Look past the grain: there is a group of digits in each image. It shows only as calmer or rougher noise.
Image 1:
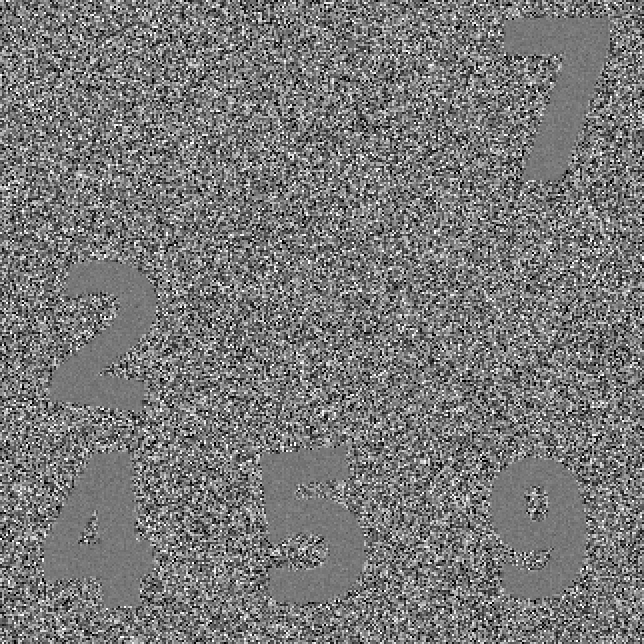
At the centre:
nothing
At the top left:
nothing
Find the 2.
middle left
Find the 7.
top right
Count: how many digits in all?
5
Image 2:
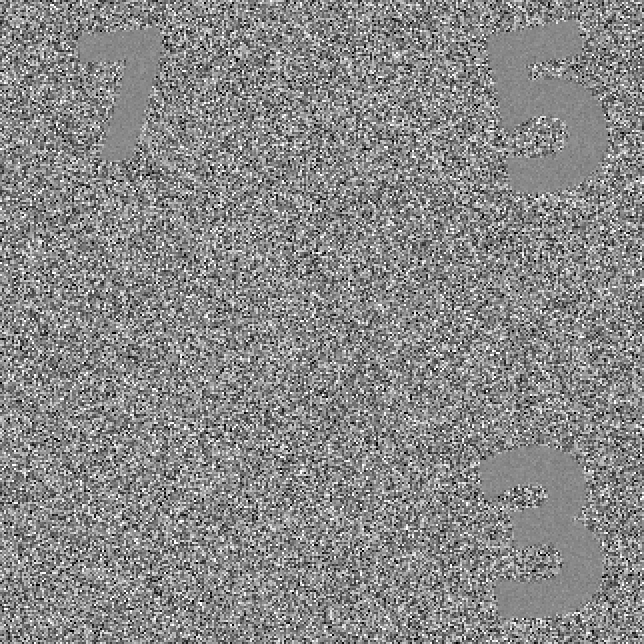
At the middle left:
nothing
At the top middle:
nothing
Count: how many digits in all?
3
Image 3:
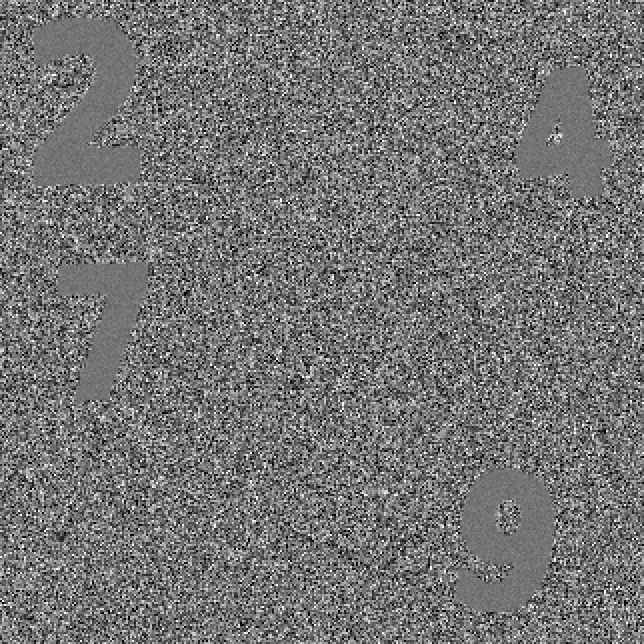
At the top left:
2
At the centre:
nothing
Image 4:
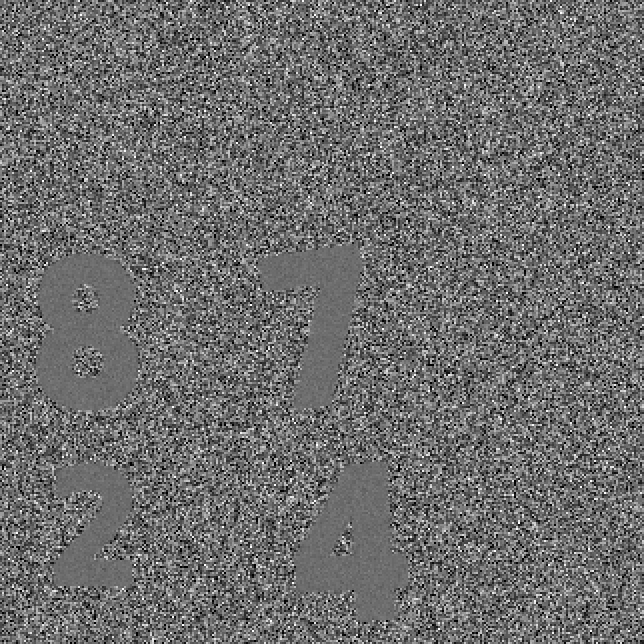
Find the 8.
middle left
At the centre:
7
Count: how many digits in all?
4
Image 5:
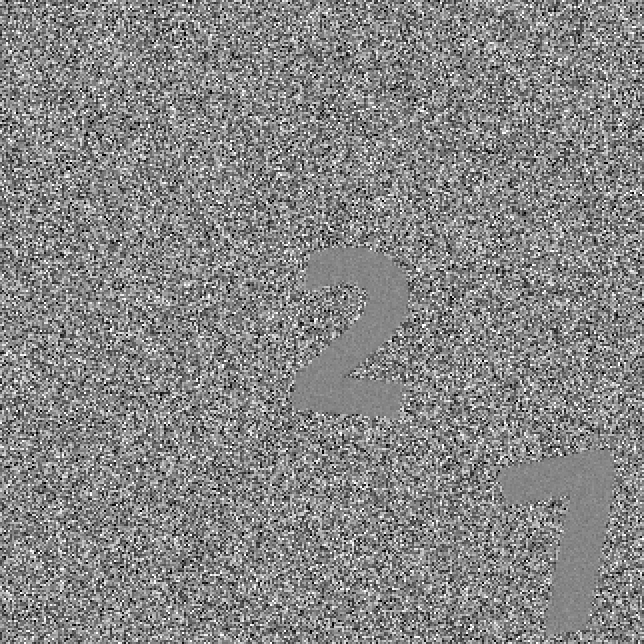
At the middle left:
nothing
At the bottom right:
7
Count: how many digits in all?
2
